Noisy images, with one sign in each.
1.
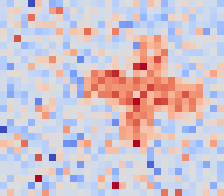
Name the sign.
plus sign
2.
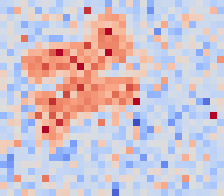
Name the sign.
not-equal sign
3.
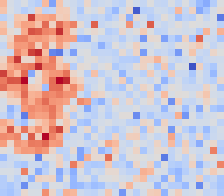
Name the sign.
section sign
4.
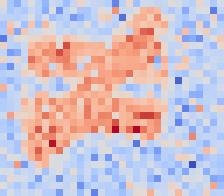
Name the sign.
not-equal sign
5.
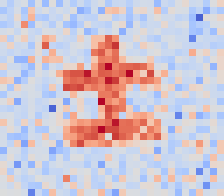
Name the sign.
plus-minus sign
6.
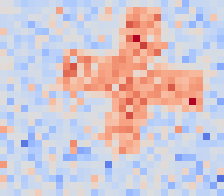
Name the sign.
plus sign
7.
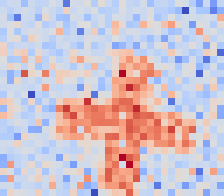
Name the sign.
plus sign
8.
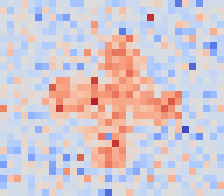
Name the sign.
plus sign
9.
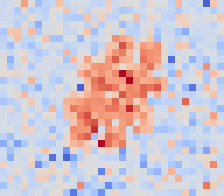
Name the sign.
hash sign
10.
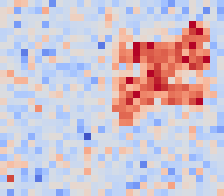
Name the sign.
not-equal sign
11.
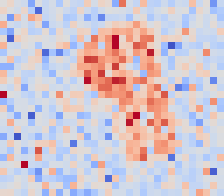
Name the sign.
pilcrow
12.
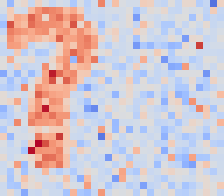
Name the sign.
question mark
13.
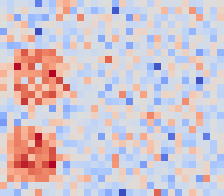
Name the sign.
colon
